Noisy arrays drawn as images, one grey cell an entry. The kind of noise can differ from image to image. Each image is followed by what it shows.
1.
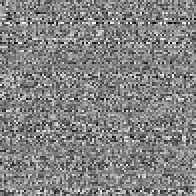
rows of uneven size
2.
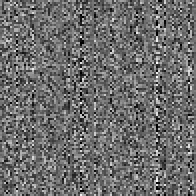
columns of uneven size
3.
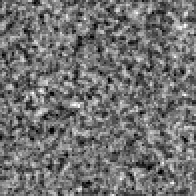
blotchy
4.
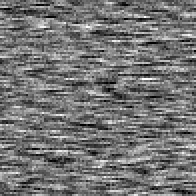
streaked along the rows
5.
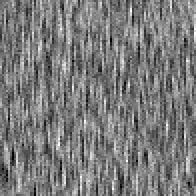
streaked along the columns
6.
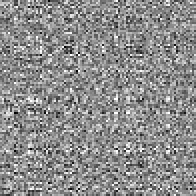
low rank plus noise
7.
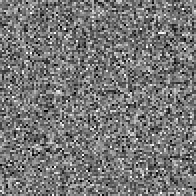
independent entries
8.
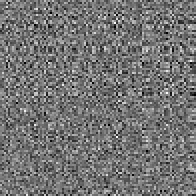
low rank plus noise
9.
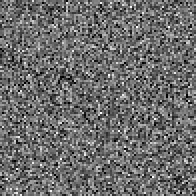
independent entries
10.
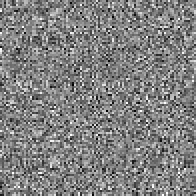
low rank plus noise
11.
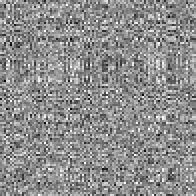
low rank plus noise
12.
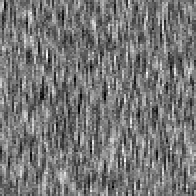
streaked along the columns
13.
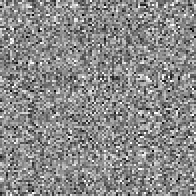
low rank plus noise
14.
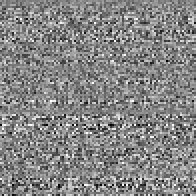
rows of uneven size
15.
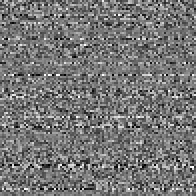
rows of uneven size
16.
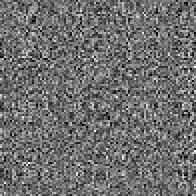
low rank plus noise
